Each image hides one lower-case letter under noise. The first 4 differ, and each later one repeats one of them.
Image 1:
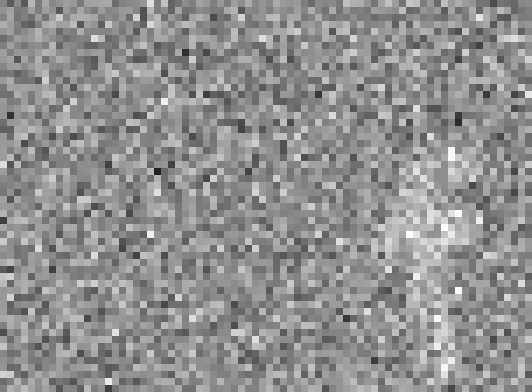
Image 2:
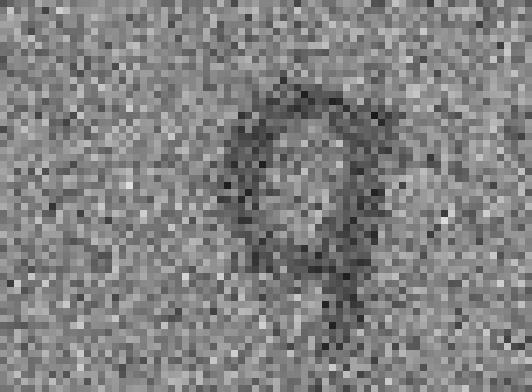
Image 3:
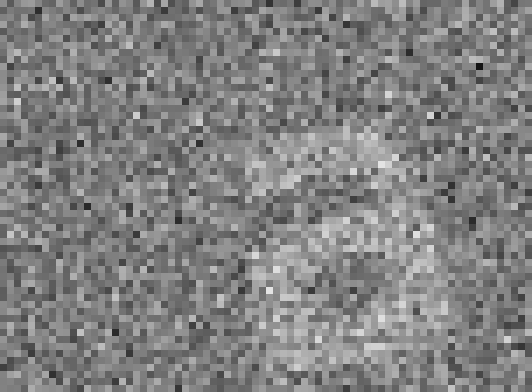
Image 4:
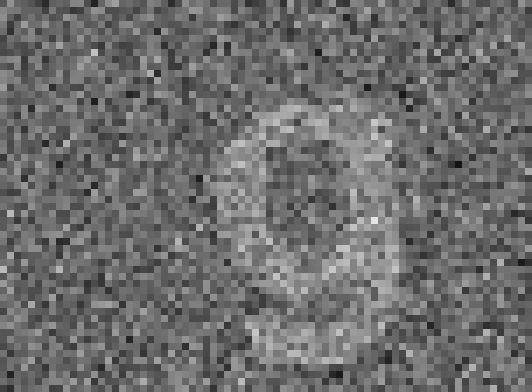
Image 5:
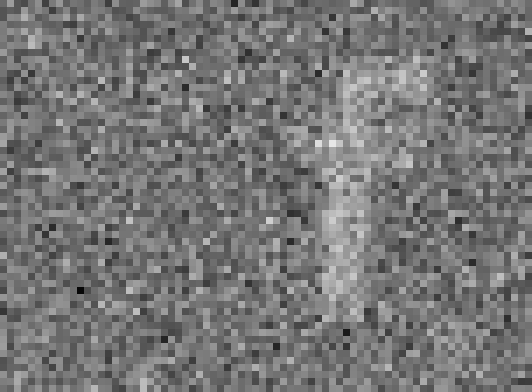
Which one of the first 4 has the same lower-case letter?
1
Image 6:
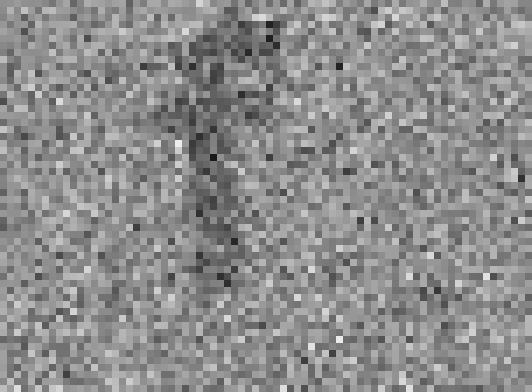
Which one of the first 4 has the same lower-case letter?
1
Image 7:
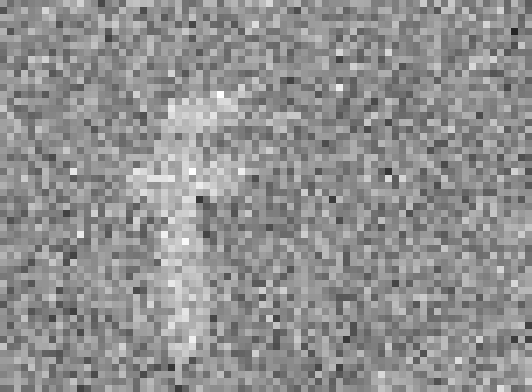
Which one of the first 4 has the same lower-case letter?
1
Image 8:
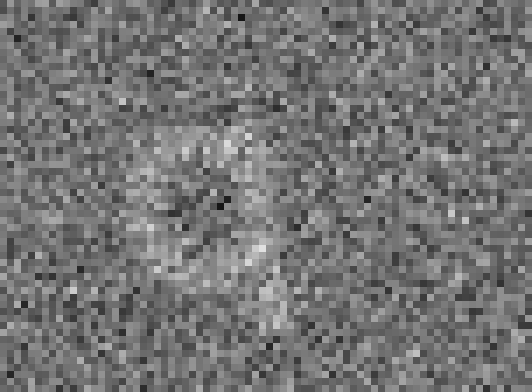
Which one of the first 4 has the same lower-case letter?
2
